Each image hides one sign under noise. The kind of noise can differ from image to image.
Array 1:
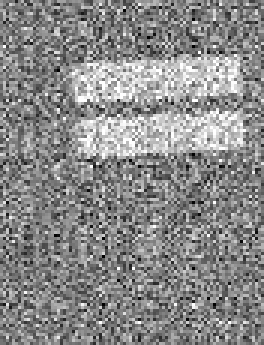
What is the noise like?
low rank plus noise
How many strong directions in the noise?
two
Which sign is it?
equals sign
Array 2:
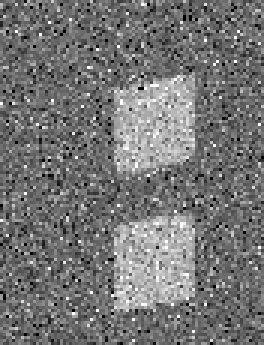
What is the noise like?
heavy tails
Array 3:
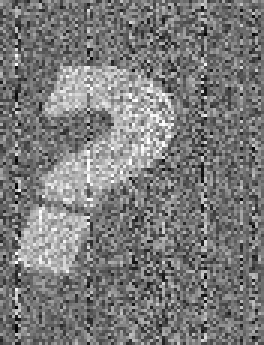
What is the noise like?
columns of uneven size
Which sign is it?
question mark
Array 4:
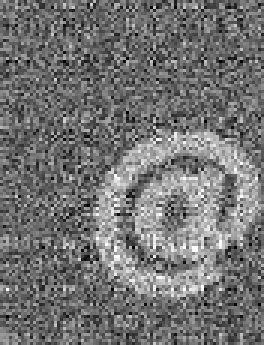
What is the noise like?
low rank plus noise
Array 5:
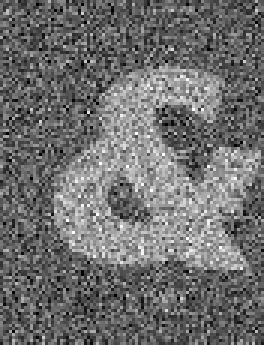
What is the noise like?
low rank plus noise
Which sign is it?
ampersand
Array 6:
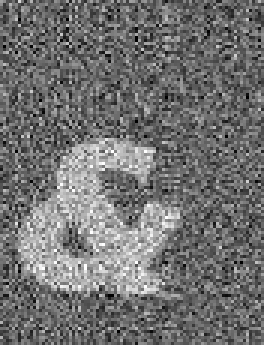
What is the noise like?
low rank plus noise
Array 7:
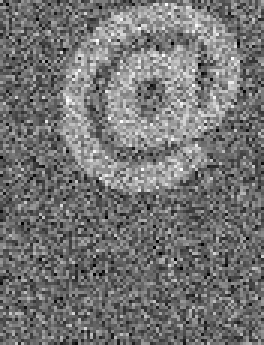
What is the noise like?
independent entries
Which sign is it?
at sign
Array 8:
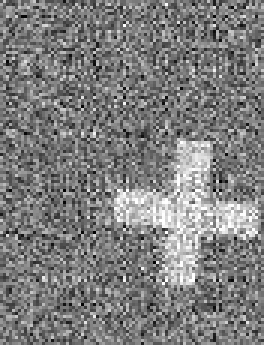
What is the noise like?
low rank plus noise
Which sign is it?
plus sign
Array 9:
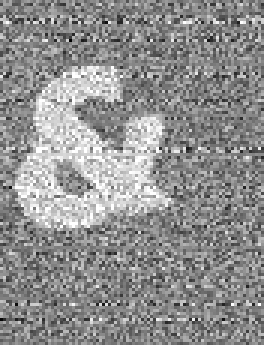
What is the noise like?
rows of uneven size
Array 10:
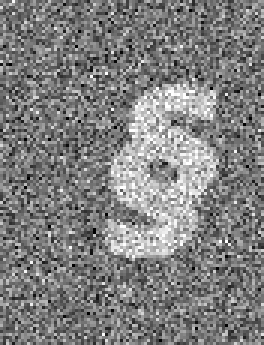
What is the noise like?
independent entries
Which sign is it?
section sign
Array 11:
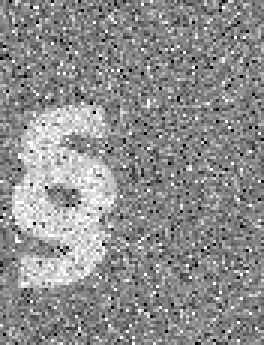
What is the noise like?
heavy tails
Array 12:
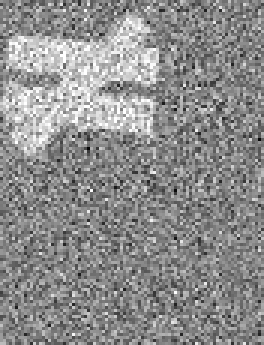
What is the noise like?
low rank plus noise
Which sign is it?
not-equal sign
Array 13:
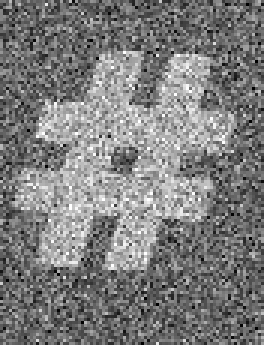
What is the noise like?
independent entries
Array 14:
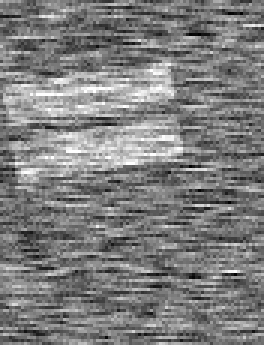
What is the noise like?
streaked along the rows
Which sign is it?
equals sign
